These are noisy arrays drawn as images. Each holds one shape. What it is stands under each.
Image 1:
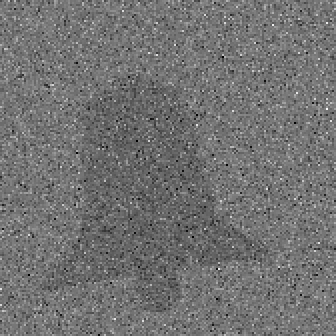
bell
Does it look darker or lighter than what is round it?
darker
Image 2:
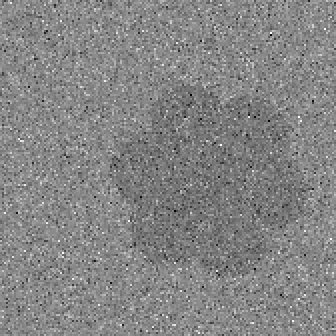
flower
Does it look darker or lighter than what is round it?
darker
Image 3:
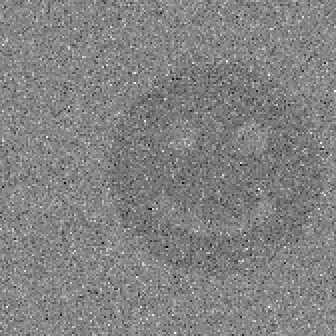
smiling face
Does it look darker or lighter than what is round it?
darker
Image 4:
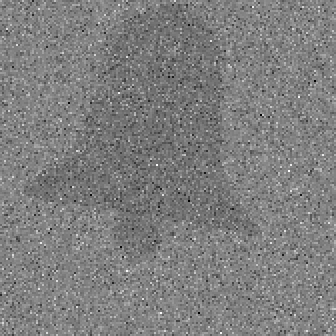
bell
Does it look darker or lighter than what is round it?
darker
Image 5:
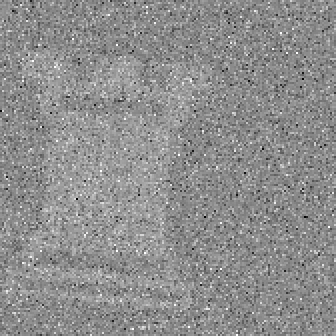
chess rook
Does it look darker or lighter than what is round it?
lighter
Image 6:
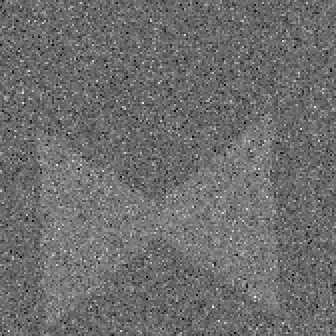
bow tie
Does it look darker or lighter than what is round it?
lighter
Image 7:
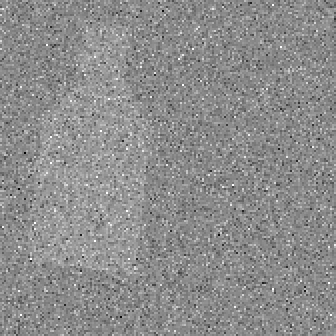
bottle
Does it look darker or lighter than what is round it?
lighter
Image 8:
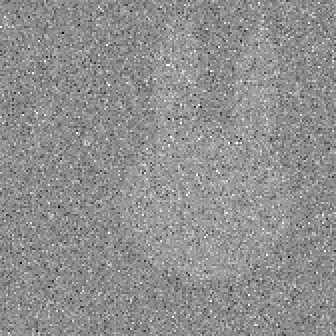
rabbit's head
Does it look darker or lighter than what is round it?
lighter
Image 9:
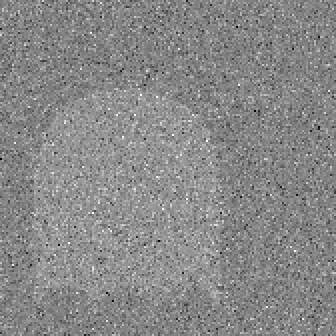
ghost
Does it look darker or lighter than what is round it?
lighter
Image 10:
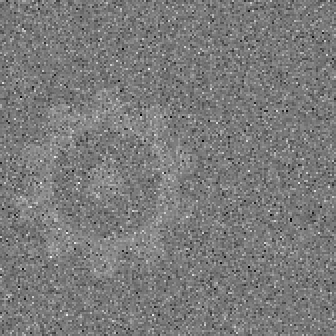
gear
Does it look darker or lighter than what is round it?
lighter
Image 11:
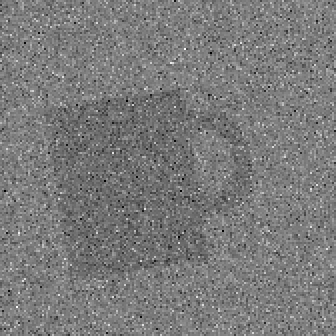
cup
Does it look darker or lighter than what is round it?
darker
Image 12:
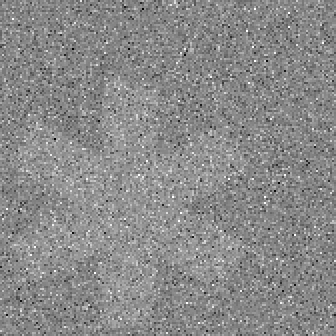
asterisk
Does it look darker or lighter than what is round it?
lighter
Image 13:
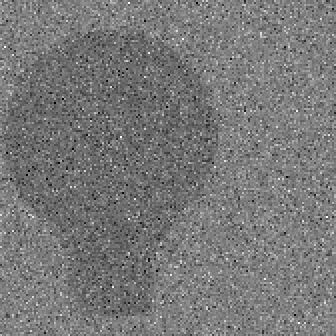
light bulb
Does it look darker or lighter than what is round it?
darker
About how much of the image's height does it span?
nearly all
